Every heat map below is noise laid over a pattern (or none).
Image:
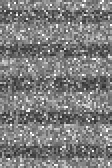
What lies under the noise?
horizontal stripes
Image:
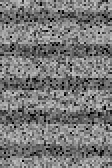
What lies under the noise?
horizontal stripes
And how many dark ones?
5
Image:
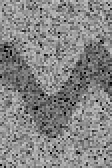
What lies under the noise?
a wavy band
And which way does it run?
left to right
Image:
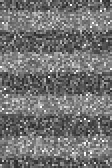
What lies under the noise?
horizontal stripes
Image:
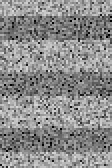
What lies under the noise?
horizontal stripes
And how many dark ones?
3
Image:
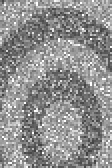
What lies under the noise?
rings round one point
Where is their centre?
bottom middle
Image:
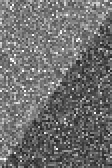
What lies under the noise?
a sharp edge
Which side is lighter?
top left
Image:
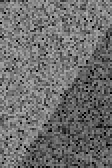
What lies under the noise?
a sharp edge
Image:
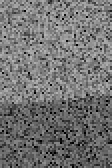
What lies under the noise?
a sharp edge
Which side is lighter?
top
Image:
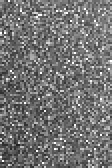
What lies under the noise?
a smooth slope
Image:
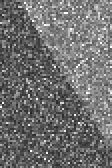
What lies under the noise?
a sharp edge
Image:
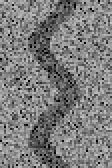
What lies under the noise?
a wavy band
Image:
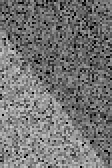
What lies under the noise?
a sharp edge
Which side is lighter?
bottom left
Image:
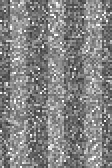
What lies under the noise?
vertical stripes
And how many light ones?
3
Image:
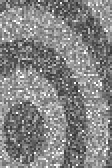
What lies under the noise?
rings round one point
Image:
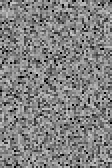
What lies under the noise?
only noise
